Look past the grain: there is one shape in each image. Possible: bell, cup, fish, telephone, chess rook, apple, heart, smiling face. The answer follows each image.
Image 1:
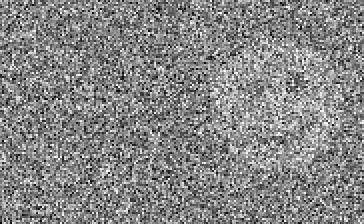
smiling face
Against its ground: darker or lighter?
lighter
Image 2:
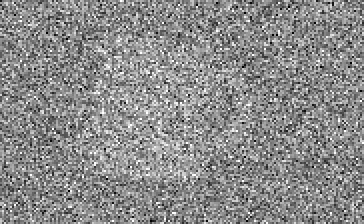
cup
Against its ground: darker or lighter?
lighter
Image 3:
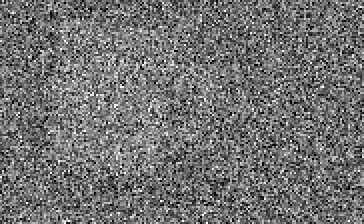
cup
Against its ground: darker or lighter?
lighter
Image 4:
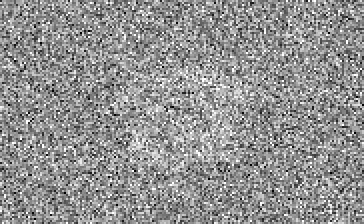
telephone
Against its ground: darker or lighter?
lighter
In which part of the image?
centre
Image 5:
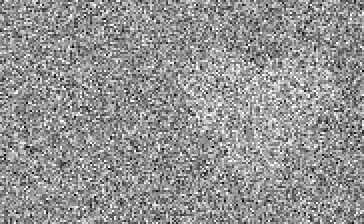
heart
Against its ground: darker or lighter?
lighter
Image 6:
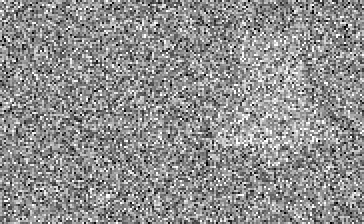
bell
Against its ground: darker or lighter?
lighter
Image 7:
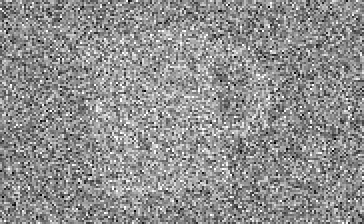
cup
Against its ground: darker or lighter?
lighter
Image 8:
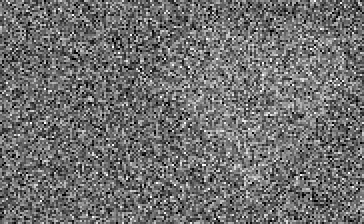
heart
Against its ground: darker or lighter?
lighter
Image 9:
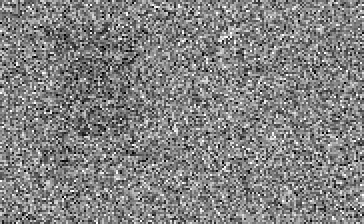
chess rook
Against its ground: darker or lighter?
darker
